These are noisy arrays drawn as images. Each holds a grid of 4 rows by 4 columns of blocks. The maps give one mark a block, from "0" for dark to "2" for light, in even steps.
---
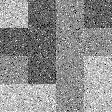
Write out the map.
2 0 1 0
0 0 1 1
1 0 1 2
2 2 1 2
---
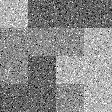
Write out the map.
2 0 0 0
1 1 1 2
1 0 2 2
0 0 1 2
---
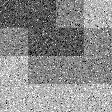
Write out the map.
0 0 1 2
1 0 0 1
2 1 1 1
2 2 2 2
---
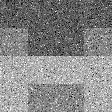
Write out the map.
0 0 0 0
1 0 0 1
2 2 2 2
2 1 1 2
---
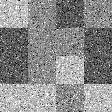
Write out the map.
2 1 0 1
0 1 1 0
0 1 2 0
2 2 1 2
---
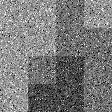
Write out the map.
2 2 1 2
2 2 1 1
2 1 0 1
2 0 0 1
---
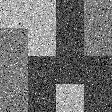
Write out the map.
2 2 0 1
1 2 0 1
1 0 0 0
1 0 2 0
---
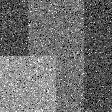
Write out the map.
0 1 1 0
0 1 1 0
2 2 1 0
2 2 1 0
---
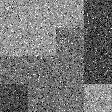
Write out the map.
2 2 2 0
2 2 1 0
1 1 1 0
0 1 1 2
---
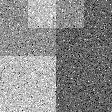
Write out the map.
1 2 1 0
1 1 0 0
2 2 0 0
2 2 0 0
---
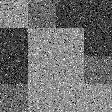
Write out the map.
2 1 0 0
0 2 2 0
0 2 2 1
1 2 2 2
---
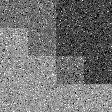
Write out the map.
1 1 0 0
2 1 0 0
2 2 1 0
2 2 2 2
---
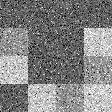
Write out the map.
0 0 0 0
1 0 0 2
2 0 0 1
0 2 1 2
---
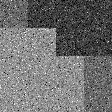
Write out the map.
1 0 0 0
2 2 0 0
2 2 2 1
2 2 2 1
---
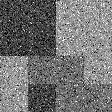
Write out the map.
0 0 2 2
0 0 2 2
2 1 1 2
2 0 1 1
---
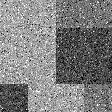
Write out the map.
2 2 1 1
2 2 0 0
2 2 0 0
0 2 2 1
